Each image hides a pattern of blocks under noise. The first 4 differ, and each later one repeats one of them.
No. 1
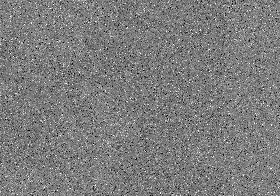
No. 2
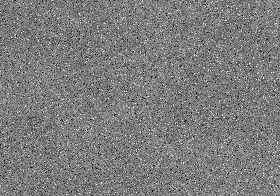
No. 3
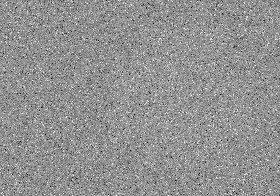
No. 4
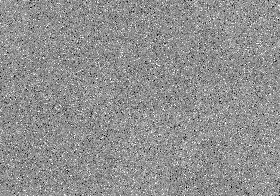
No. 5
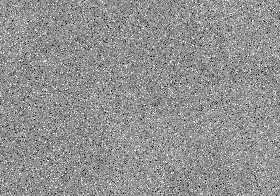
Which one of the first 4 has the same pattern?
4
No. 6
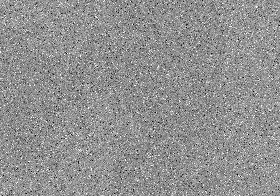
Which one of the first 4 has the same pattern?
1
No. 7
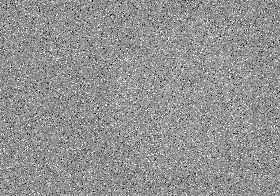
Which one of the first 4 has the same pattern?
3
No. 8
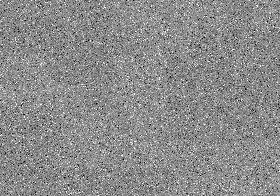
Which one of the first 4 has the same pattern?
2
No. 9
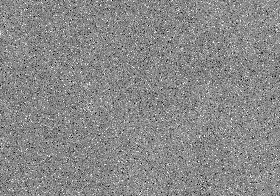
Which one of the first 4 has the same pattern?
4
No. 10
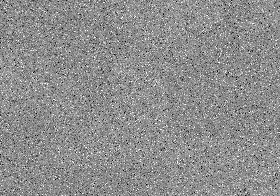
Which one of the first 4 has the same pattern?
2
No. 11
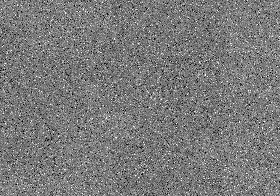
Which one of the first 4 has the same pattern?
1
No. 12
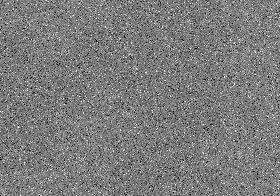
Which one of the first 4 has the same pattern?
1
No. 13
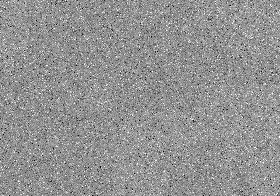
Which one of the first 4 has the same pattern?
4
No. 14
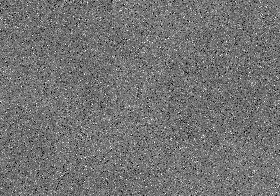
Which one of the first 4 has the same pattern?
2
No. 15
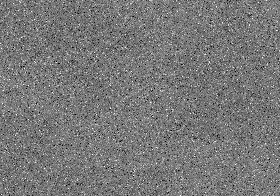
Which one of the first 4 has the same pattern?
2
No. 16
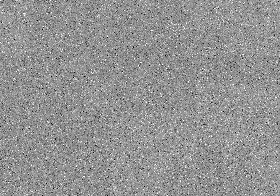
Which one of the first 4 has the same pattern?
4
